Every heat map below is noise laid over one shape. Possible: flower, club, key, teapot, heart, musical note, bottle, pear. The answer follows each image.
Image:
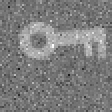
key
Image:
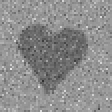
heart
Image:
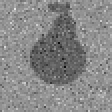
pear
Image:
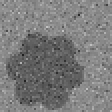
flower
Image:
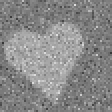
heart
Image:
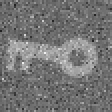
key
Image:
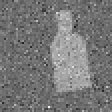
bottle
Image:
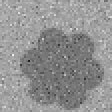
flower
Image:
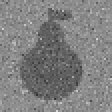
pear
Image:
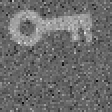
key
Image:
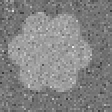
flower
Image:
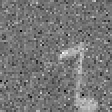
musical note
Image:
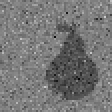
pear
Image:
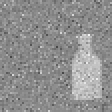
bottle
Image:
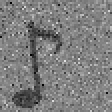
musical note
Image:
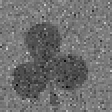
club
